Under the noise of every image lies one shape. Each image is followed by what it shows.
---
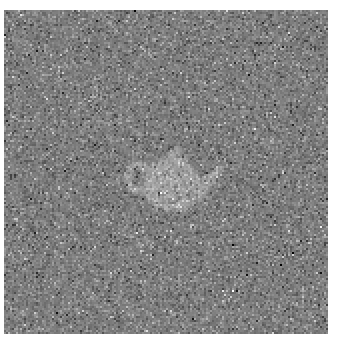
teapot
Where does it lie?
centre
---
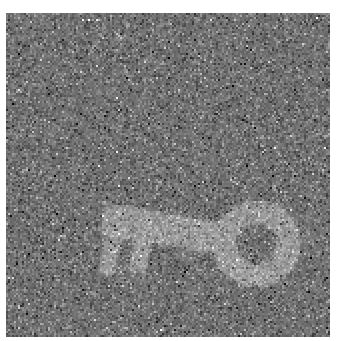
key
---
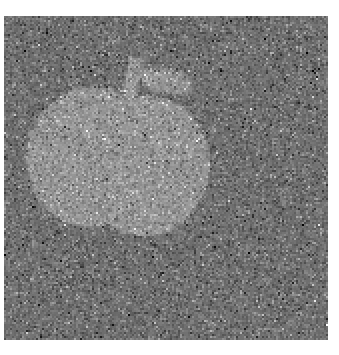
apple
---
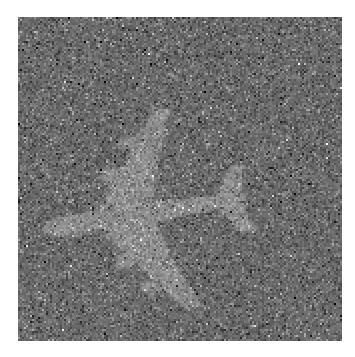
airplane
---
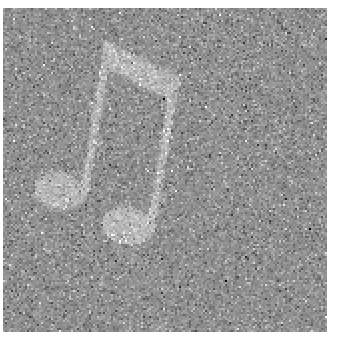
pair of musical notes
